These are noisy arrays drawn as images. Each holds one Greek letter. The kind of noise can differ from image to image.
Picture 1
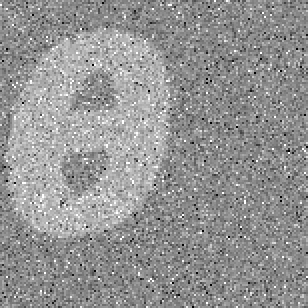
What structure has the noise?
heavy tails
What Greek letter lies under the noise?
theta
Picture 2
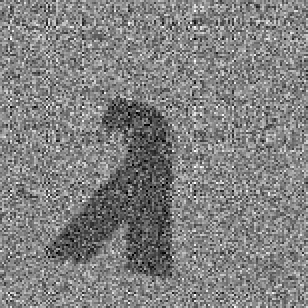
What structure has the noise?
low rank plus noise
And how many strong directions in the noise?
one
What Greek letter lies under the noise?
lambda
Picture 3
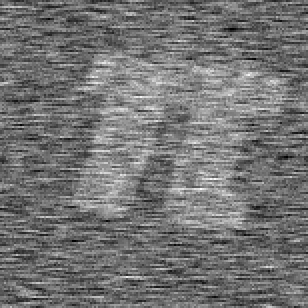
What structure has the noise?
streaked along the rows
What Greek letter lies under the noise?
pi
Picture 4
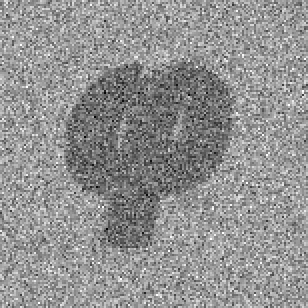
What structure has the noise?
independent entries
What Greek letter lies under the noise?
phi
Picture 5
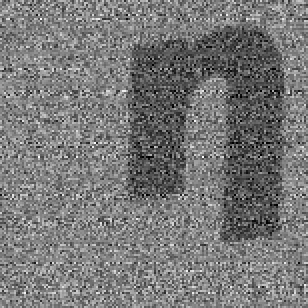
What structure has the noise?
rows of uneven size
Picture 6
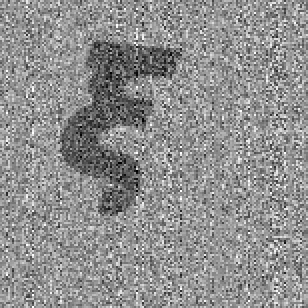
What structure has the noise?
columns of uneven size
